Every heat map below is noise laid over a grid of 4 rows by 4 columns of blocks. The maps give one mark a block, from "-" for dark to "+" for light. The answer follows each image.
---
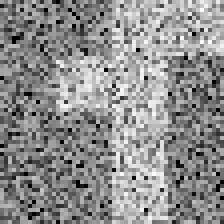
- - + +
- + + -
- - + -
- - + -
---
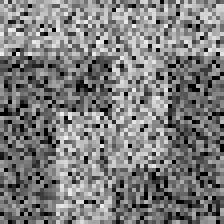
+ + + +
- - + -
- + + -
- + - -
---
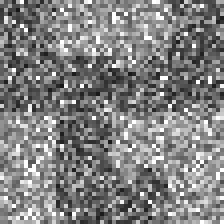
- + + -
- - - -
+ - + +
+ - - +
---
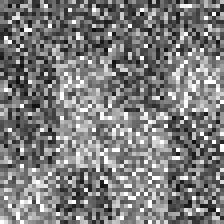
- - - -
- + - +
- + + -
+ - + -
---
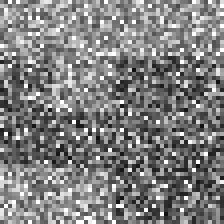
+ + + +
- + - -
- - - -
+ + - -
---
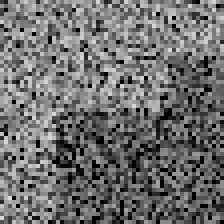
+ + + +
+ + + -
+ - - -
+ - - -
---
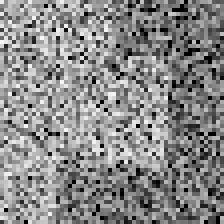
+ + - -
+ + + -
+ + + -
+ - - -
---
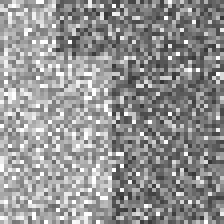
+ - - -
+ + - -
+ + - -
+ + - -
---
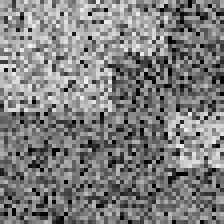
+ + + -
+ + - -
- - - +
- - - -
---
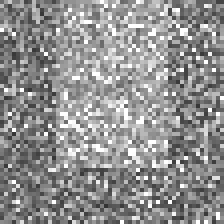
- + + -
- + + -
- + + -
- - - -
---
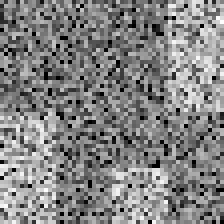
- - - +
- - - +
+ - - -
+ - + -
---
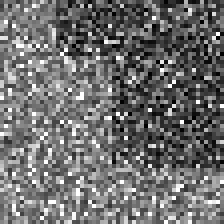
+ - - -
+ + - -
+ + - -
+ + + +
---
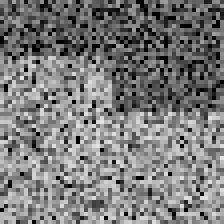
- - - -
+ + - -
+ + + +
+ + + +
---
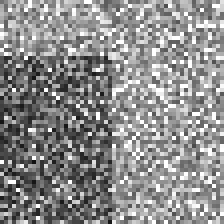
+ + + +
- - + +
- - + +
- - + +
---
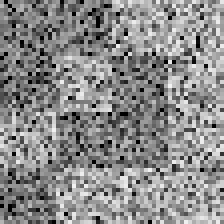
- - + +
- + - +
+ - - +
- + + +
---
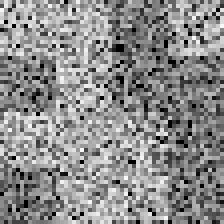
+ + - +
- + - -
+ + + -
- + + -
